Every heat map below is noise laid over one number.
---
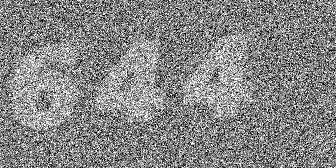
644
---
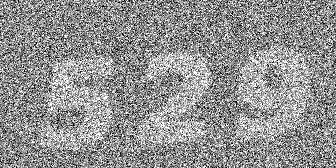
529
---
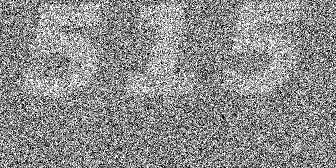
515
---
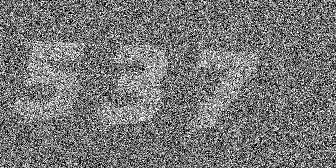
537
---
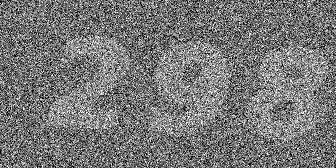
298
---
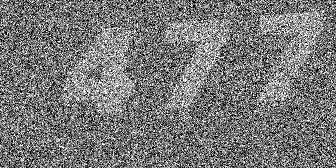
477
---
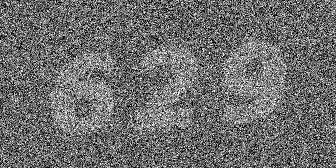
629
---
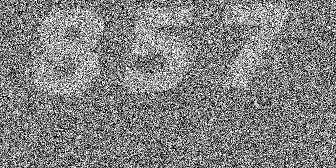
857
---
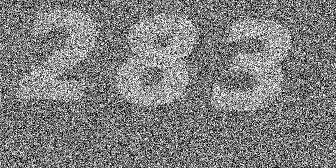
283
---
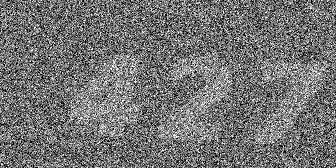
427
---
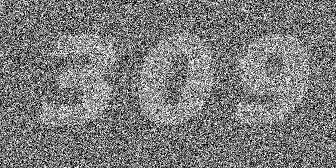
309
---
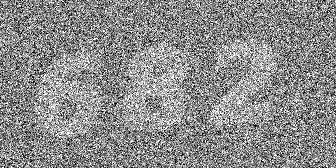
682
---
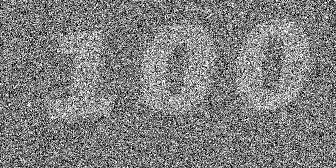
100
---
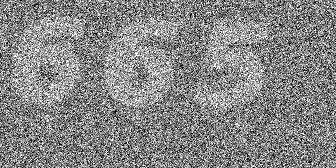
665
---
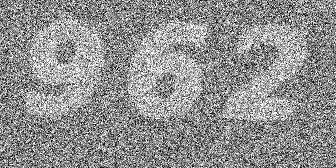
962
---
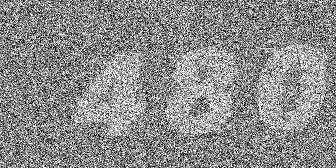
480
